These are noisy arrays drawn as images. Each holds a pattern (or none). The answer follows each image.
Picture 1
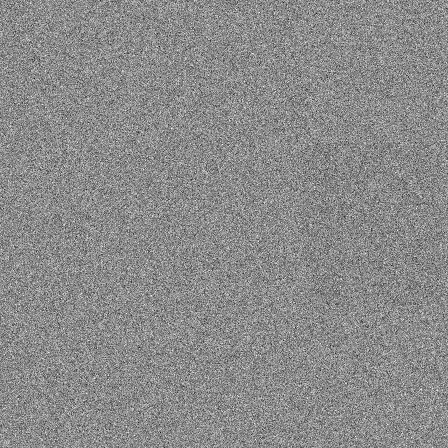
one block
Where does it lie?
middle right
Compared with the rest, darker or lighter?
darker
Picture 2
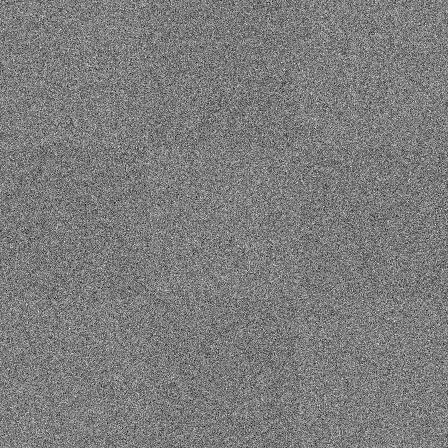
a checkerboard
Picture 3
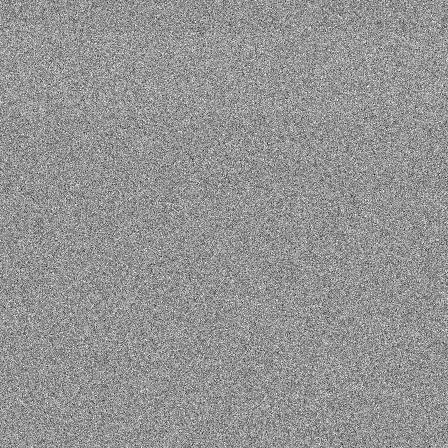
one band of rows
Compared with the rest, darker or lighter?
lighter
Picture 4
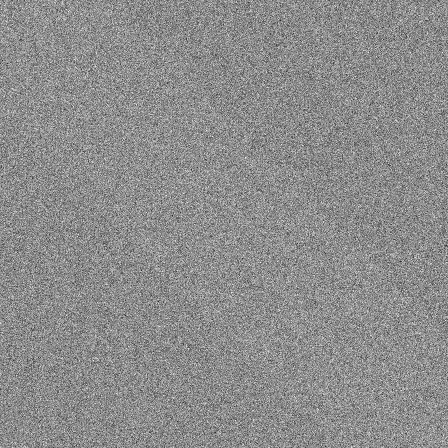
a diagonal band
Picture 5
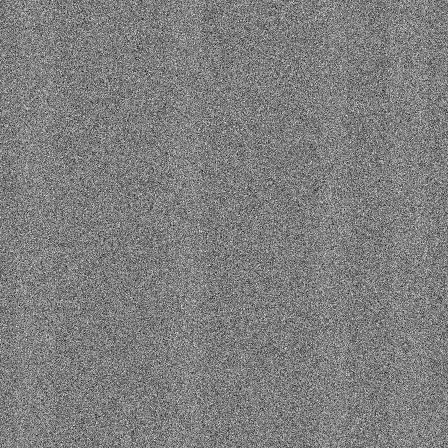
bands of columns
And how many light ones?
4
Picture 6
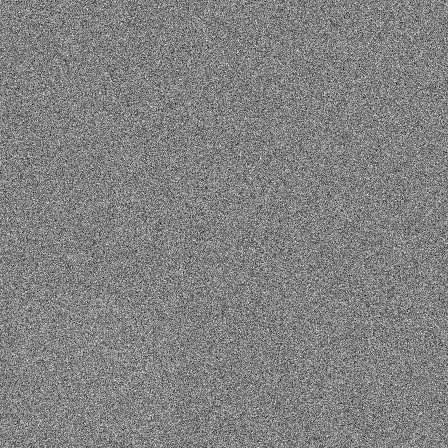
one block
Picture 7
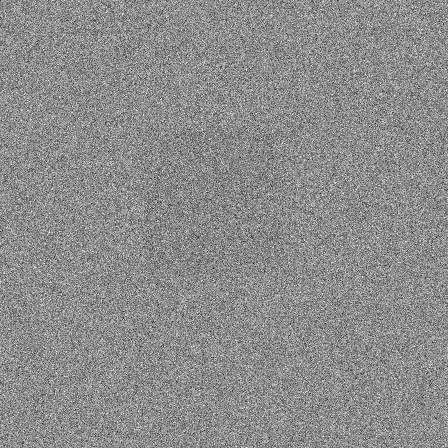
one block
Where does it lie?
centre
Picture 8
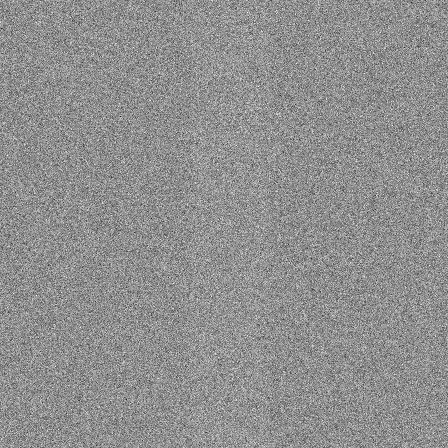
one band of columns
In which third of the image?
middle
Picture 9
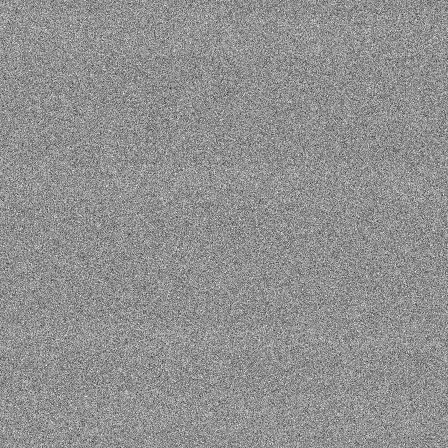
bands of rows
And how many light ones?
4
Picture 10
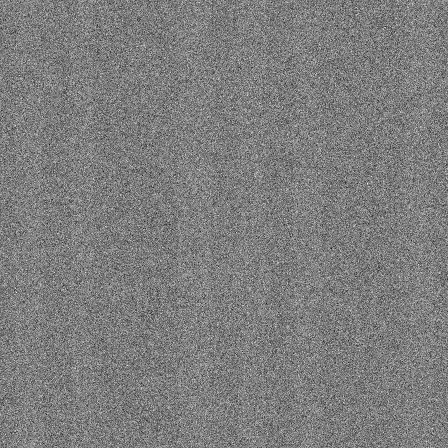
bands of columns
